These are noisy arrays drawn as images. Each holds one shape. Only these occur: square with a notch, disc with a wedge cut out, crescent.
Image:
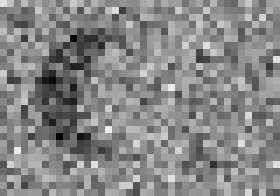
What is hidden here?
dark crescent
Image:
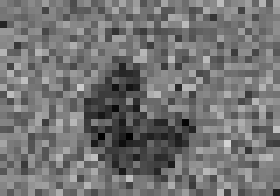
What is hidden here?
dark disc with a wedge cut out
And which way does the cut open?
up and right
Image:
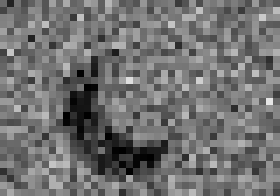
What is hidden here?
dark crescent
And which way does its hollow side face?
up and right
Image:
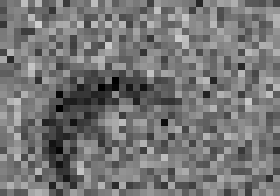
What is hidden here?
dark crescent
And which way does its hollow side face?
down and right
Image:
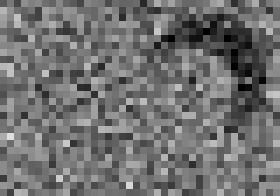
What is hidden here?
dark crescent
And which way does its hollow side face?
down and left
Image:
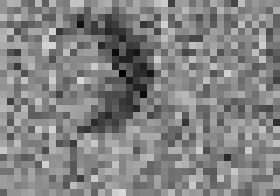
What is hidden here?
dark crescent
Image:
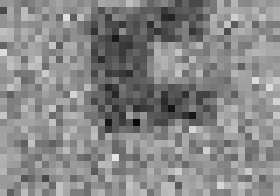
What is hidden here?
dark square with a notch
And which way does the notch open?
right
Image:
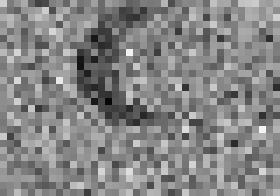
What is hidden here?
dark crescent
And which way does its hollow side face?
right
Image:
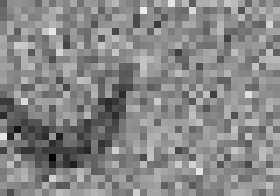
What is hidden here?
dark crescent
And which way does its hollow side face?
up
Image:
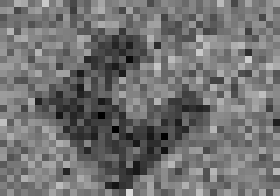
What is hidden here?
dark square with a notch
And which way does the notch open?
up and right
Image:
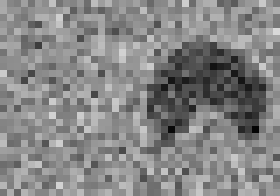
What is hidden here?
dark disc with a wedge cut out
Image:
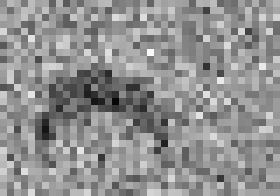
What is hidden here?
dark crescent
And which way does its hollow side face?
down
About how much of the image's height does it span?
half
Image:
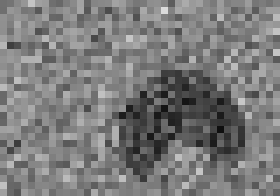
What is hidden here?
dark disc with a wedge cut out
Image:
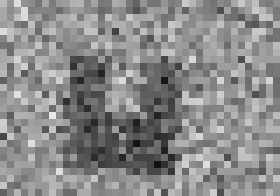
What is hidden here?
dark square with a notch
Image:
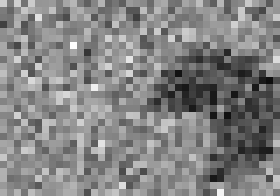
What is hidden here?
dark disc with a wedge cut out
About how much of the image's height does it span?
two thirds
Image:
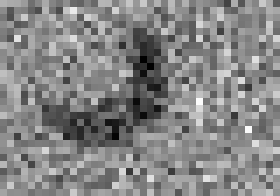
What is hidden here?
dark crescent
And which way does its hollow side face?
up and left
